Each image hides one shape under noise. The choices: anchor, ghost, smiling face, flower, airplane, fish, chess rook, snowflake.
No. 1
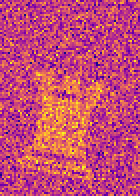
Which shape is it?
chess rook
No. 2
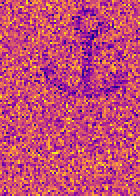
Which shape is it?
anchor
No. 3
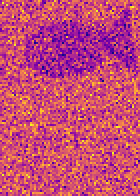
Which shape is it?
fish
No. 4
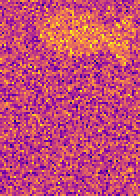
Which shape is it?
fish
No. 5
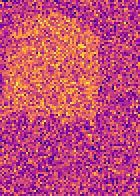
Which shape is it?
ghost
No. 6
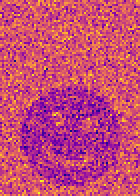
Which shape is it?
smiling face
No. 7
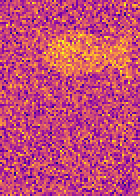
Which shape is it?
fish
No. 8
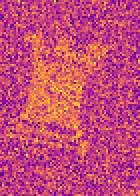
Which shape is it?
chess rook
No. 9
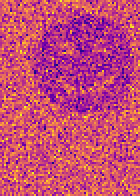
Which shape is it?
smiling face
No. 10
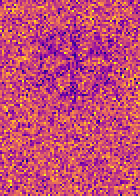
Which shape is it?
snowflake
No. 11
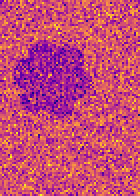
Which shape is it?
flower
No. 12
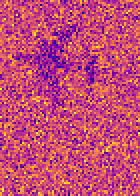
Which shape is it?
airplane
